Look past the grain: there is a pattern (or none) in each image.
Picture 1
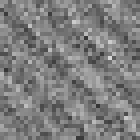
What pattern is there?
diagonal stripes
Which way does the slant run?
top left to bottom right
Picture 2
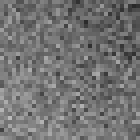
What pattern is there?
a smooth slope
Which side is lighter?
bottom left
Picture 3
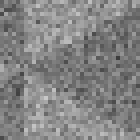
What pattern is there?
spokes from one point
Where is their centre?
middle left
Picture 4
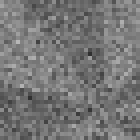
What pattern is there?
spokes from one point
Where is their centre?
bottom right
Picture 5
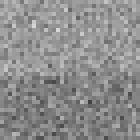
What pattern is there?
a sharp edge
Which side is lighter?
top
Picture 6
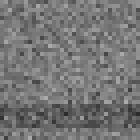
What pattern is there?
one horizontal stripe
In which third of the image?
bottom
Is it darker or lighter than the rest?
darker
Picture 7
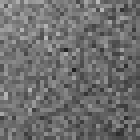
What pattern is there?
a smooth slope
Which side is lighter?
top left
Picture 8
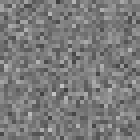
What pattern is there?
only noise
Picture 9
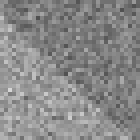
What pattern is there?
a sharp edge
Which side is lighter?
bottom left
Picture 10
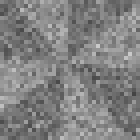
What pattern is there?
spokes from one point
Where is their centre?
centre
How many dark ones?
4
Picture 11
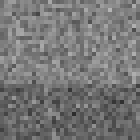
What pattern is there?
a sharp edge
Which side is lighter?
top
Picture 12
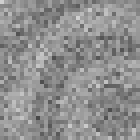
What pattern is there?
rings round one point
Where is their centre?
bottom right
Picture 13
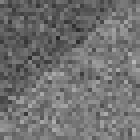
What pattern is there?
a sharp edge
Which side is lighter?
bottom right
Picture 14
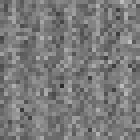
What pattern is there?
vertical stripes
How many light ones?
5
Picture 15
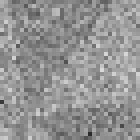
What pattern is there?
spokes from one point
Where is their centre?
bottom left
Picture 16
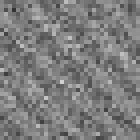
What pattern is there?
diagonal stripes
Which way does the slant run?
top left to bottom right
